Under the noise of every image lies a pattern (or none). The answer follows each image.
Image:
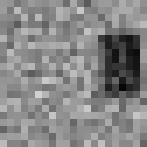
one block
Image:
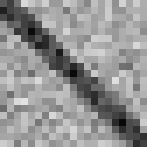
a diagonal band
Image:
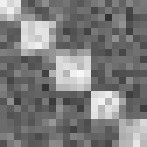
blocks along the diagonal
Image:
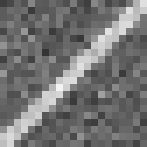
a diagonal band
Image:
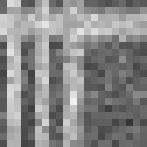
bands of rows crossing bands of columns
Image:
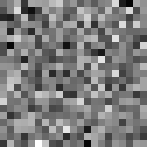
only noise
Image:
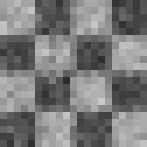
a checkerboard
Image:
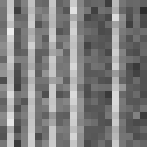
bands of columns
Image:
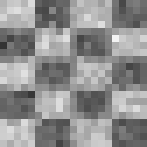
a checkerboard
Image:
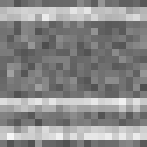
bands of rows
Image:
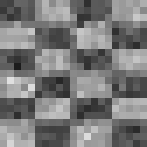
a checkerboard
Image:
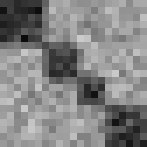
blocks along the diagonal
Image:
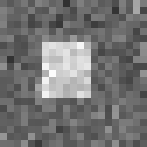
one block
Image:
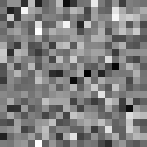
only noise
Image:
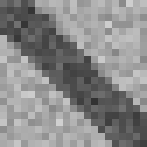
a diagonal band
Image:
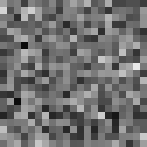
only noise
